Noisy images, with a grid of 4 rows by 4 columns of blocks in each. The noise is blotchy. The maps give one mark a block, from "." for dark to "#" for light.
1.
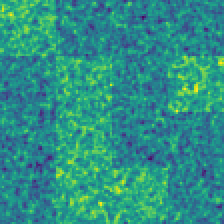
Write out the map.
# . . .
. # . #
. # . .
. # # .
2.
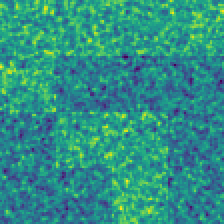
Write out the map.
# # # #
# . . .
. # # .
. . # .
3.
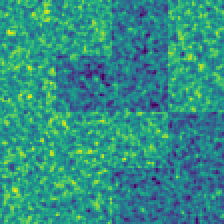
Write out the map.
# # . #
# . . #
# # # .
# # . .
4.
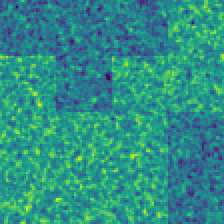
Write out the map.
. . . #
# . # #
# # # .
# # # .
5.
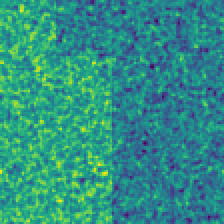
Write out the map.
# . . .
# # . .
# # . .
# # . .
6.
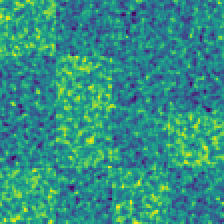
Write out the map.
# . . .
. # . .
. # . #
# . # .
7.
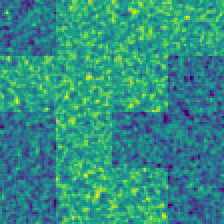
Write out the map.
. # # #
# # # .
. # . .
. # # .
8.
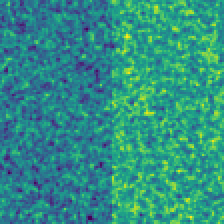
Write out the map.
. . # #
. . # #
. . # #
. . # #
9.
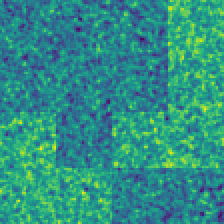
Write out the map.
. . . #
. . . #
# . # #
# # . .
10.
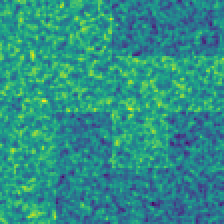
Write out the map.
# # . .
# # # #
# . # .
# . . .
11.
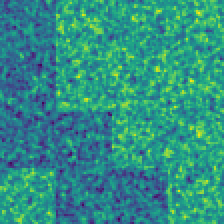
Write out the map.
. # # #
. # # #
. . # #
# . . #
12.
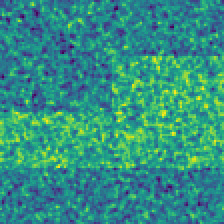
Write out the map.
. . . .
. . # #
# # # #
. . . .
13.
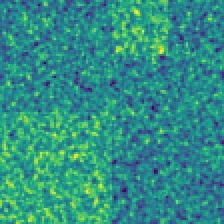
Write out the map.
. . # .
. . . .
# # . .
# # . .
